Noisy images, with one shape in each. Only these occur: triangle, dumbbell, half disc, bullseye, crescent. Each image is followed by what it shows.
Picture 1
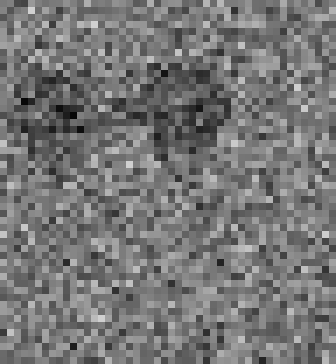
dark dumbbell
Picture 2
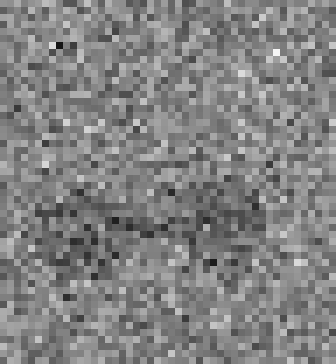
dark dumbbell
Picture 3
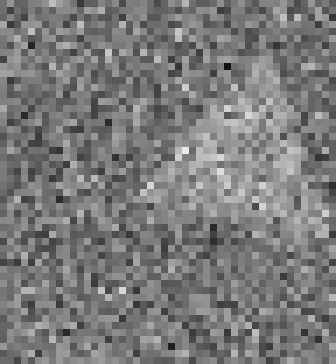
light triangle
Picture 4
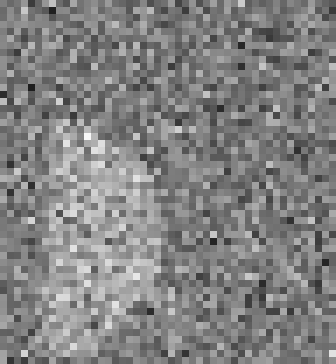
light half disc
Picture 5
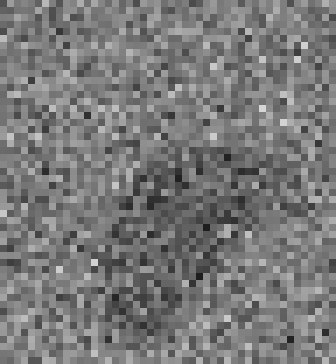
dark half disc
